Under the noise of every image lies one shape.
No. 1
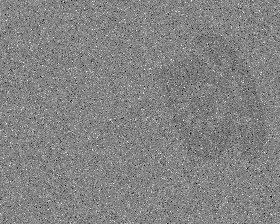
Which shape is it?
telephone
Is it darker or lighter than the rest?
darker
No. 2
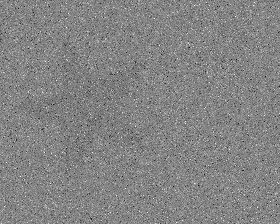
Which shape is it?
star
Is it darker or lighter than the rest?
darker
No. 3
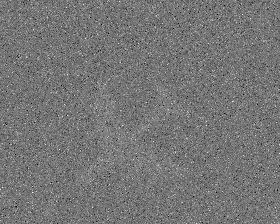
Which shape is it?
airplane
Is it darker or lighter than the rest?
lighter
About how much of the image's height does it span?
half
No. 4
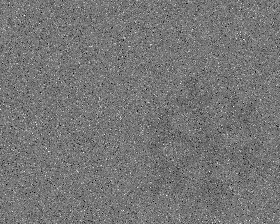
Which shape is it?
snowflake
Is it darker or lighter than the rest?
darker
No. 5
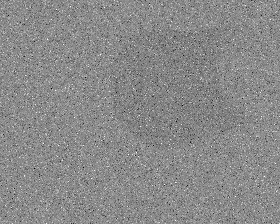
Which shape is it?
cat's head
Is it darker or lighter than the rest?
darker
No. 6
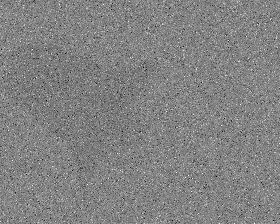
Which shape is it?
bell
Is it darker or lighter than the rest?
darker
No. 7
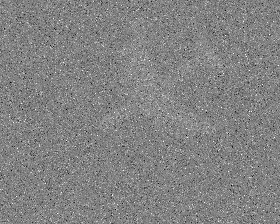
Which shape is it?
airplane
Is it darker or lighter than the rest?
lighter
